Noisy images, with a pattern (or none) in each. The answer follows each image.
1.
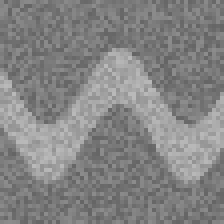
a wavy band
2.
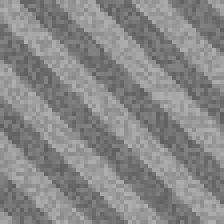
diagonal stripes
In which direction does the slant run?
top left to bottom right
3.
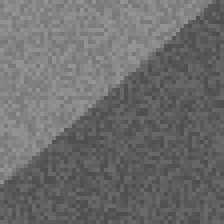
a sharp edge
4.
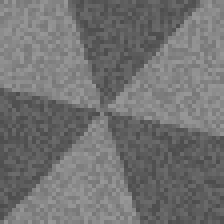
spokes from one point
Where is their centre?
centre
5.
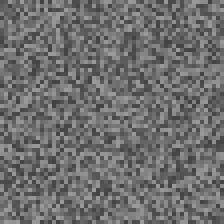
only noise
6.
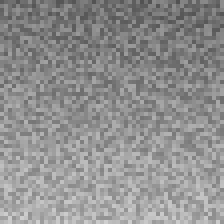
a smooth slope
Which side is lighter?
bottom
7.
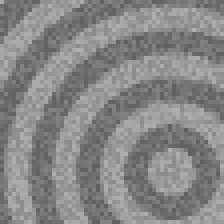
rings round one point
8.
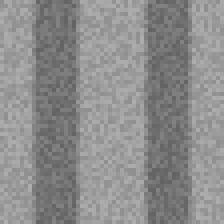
vertical stripes
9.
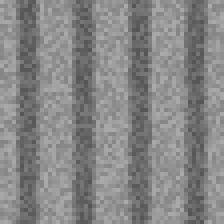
vertical stripes
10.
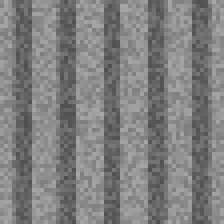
vertical stripes
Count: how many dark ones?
5
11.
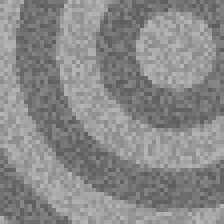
rings round one point
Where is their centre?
top right
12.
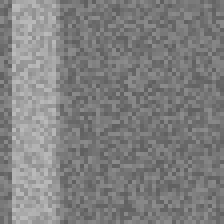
one vertical stripe
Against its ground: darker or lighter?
lighter
